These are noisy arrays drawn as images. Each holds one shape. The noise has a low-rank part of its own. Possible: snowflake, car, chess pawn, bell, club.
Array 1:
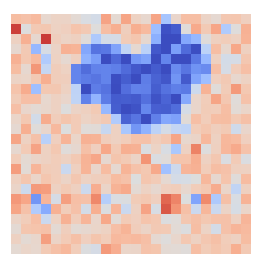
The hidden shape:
car
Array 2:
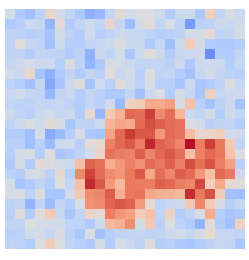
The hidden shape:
car
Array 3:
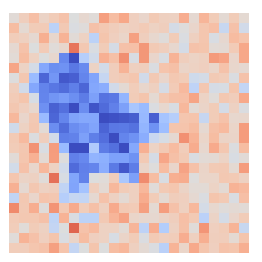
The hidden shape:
bell
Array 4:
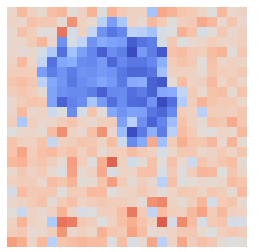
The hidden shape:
car
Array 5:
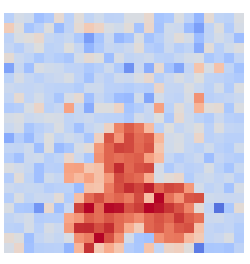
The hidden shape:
club
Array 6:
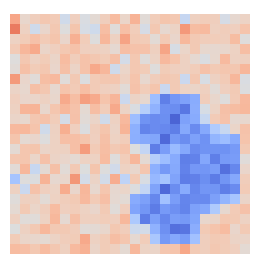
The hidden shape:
car
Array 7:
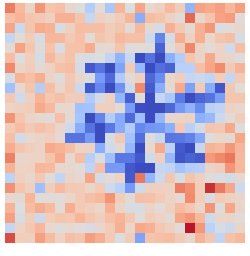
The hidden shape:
snowflake
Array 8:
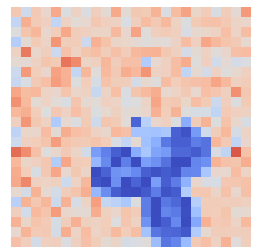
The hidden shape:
club
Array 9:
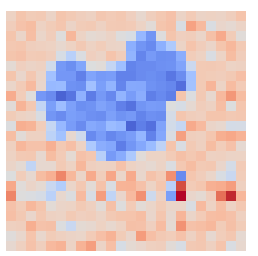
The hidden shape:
car
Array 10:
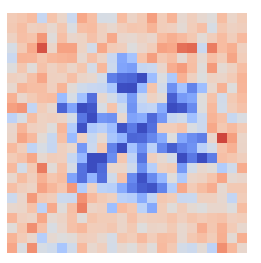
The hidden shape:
snowflake
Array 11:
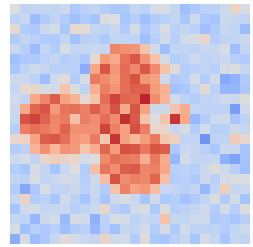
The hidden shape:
club
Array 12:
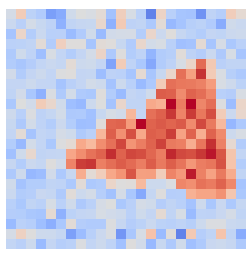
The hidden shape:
chess pawn
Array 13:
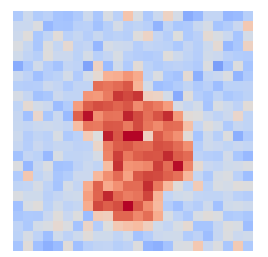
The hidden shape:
car
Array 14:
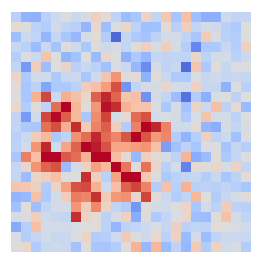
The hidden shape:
snowflake
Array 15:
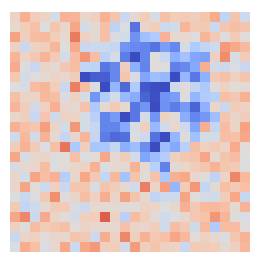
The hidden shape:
snowflake
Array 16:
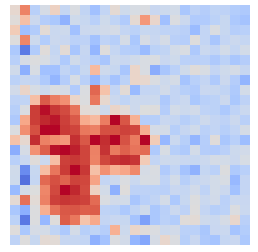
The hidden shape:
club
